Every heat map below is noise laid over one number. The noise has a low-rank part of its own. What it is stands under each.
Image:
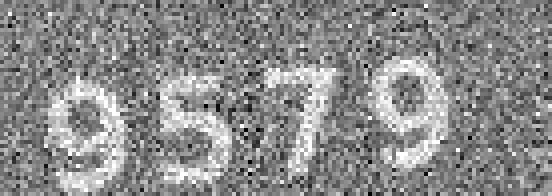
9579
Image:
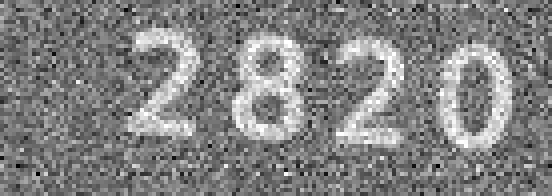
2820
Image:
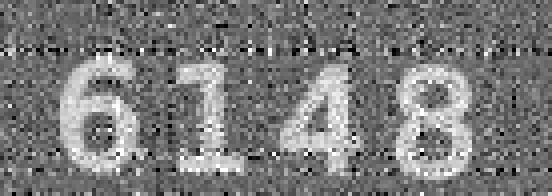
6148
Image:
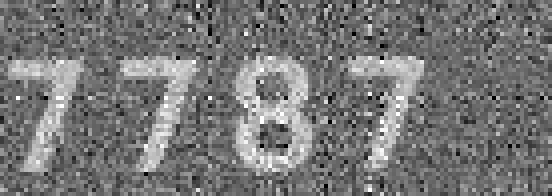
7787
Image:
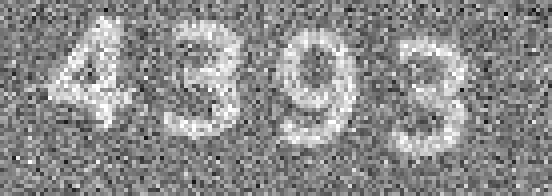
4393
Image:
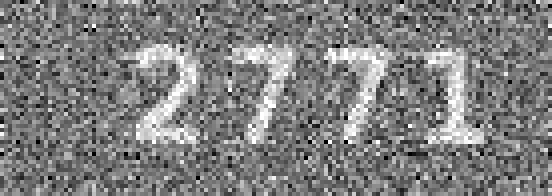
2771
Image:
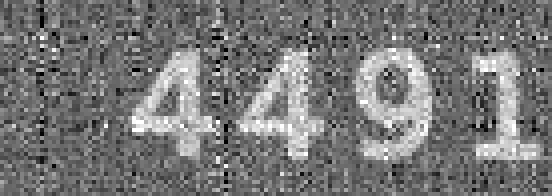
4491
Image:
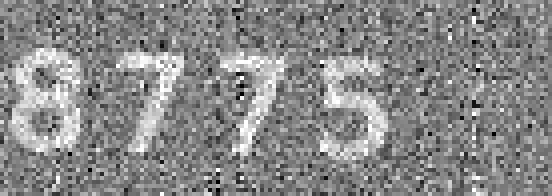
8775
